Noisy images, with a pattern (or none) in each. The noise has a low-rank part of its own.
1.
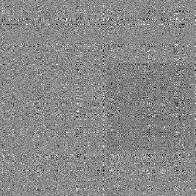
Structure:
one block
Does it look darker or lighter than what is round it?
darker
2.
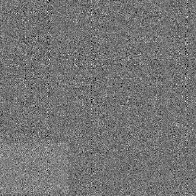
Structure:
one block
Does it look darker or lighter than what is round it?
lighter
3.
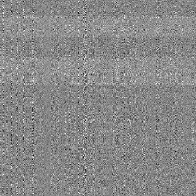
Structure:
bands of rows
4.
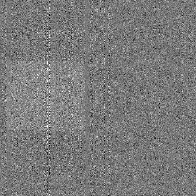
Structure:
one block
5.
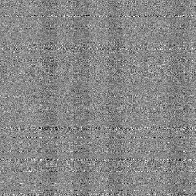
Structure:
bands of columns
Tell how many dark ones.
4
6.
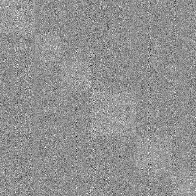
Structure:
blocks along the diagonal
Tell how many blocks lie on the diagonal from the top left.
6
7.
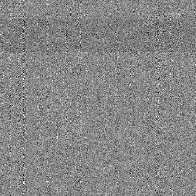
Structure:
one band of rows
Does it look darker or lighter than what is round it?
darker
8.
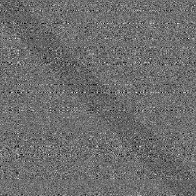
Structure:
a diagonal band
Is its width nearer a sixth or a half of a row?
a sixth
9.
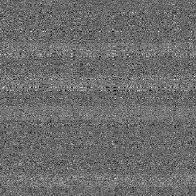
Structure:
bands of rows
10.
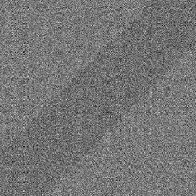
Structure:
a diagonal band
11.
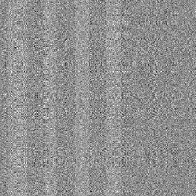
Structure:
bands of columns
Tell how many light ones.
4
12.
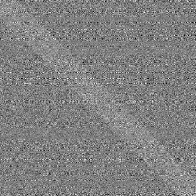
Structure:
a diagonal band
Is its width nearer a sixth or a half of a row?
a sixth
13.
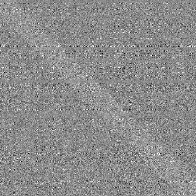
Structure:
a diagonal band
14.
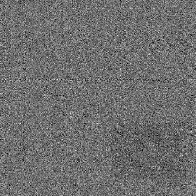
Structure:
one block
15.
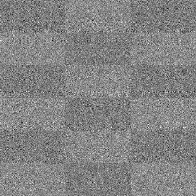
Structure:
a checkerboard
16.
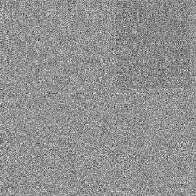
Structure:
one block
